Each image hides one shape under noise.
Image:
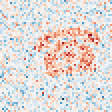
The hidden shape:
telephone
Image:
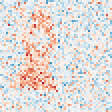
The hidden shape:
chess bishop
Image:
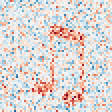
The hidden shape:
pair of musical notes
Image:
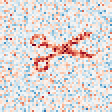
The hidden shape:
pair of scissors
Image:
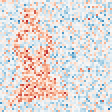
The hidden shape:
chess bishop
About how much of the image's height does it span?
nearly all
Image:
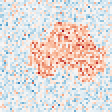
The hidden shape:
car
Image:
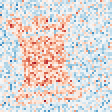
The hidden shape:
chess rook
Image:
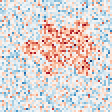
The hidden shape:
turtle
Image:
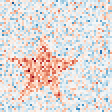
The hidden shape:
star
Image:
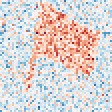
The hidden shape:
flag
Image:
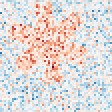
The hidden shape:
asterisk
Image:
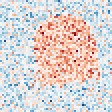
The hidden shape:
ghost
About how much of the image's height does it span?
two thirds
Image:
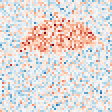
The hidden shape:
umbrella
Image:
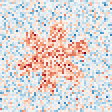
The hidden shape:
asterisk
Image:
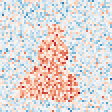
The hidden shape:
chess pawn
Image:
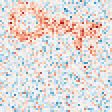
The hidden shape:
key
